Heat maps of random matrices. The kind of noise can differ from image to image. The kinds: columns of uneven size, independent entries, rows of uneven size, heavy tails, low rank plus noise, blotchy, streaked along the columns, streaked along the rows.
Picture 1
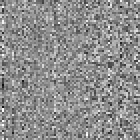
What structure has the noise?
columns of uneven size
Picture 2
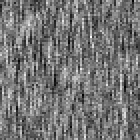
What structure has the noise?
streaked along the columns
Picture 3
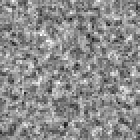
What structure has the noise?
blotchy
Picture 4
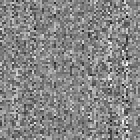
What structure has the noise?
columns of uneven size
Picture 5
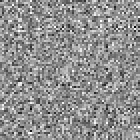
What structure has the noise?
low rank plus noise
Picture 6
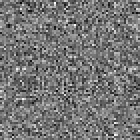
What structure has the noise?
low rank plus noise
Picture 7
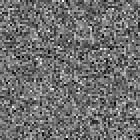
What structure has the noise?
independent entries
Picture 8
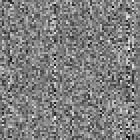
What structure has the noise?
columns of uneven size
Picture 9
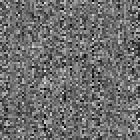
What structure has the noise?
columns of uneven size
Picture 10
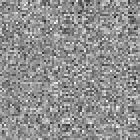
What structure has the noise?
low rank plus noise
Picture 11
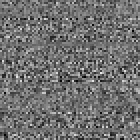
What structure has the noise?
rows of uneven size
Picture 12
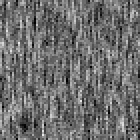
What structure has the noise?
streaked along the columns
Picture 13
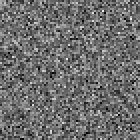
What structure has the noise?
independent entries
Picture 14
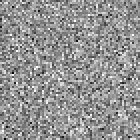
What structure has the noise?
independent entries
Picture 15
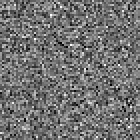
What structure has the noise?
low rank plus noise
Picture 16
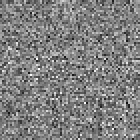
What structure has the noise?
low rank plus noise
